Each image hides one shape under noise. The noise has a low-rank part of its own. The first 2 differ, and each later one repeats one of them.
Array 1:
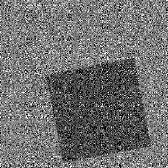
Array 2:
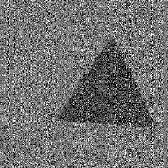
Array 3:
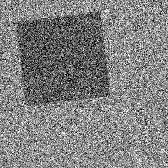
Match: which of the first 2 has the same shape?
1
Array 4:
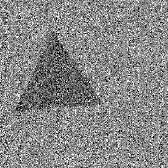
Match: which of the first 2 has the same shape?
2
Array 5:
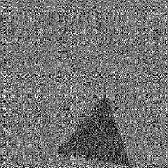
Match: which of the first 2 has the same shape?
2
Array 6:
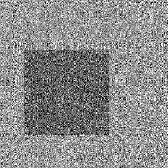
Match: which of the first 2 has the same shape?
1
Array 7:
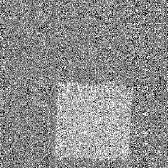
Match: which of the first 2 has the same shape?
1
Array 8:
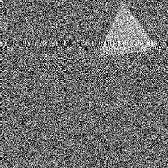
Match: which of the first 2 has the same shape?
2
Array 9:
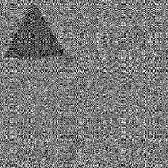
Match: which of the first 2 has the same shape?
2
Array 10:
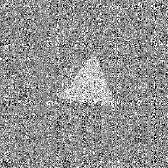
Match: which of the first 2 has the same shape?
2
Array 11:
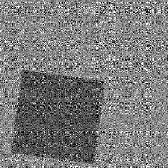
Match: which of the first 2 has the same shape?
1
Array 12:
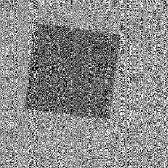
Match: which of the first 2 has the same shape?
1
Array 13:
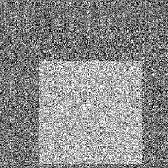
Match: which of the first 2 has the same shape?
1
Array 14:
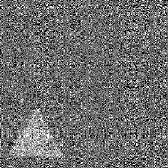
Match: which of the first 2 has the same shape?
2
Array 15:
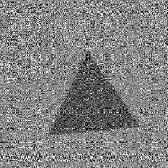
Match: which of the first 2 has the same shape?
2
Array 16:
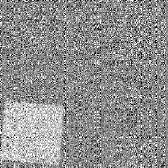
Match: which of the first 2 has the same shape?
1
